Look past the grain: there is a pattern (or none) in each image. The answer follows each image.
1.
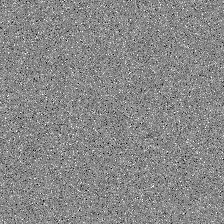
only noise
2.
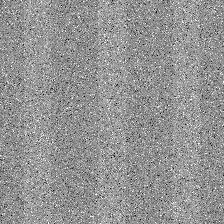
vertical stripes
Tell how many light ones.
3
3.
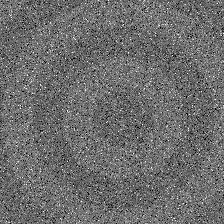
rings round one point
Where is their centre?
centre
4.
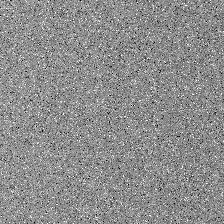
a smooth slope
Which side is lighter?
left
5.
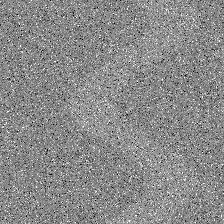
a wavy band
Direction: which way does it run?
top to bottom
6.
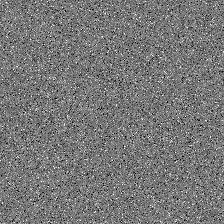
only noise
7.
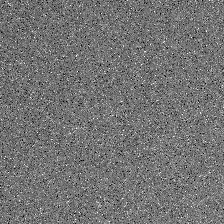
a smooth slope
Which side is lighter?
bottom right
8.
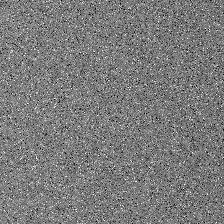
a smooth slope
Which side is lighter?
left
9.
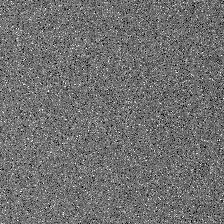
a smooth slope
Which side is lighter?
left
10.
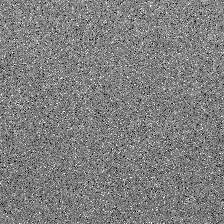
a smooth slope
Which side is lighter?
top
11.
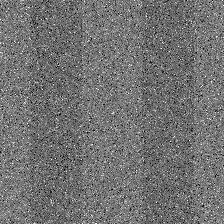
vertical stripes
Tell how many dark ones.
2
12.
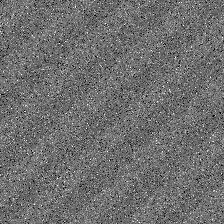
diagonal stripes
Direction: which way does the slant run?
bottom left to top right
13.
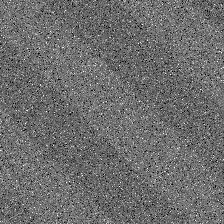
diagonal stripes
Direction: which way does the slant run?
top left to bottom right
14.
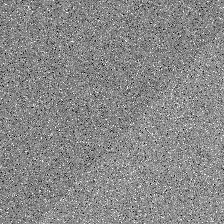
a sharp edge
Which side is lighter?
bottom right
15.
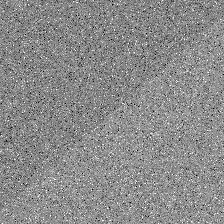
a sharp edge
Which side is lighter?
bottom right
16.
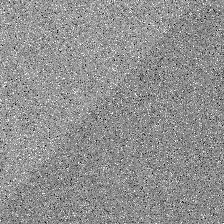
a sharp edge
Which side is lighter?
top left
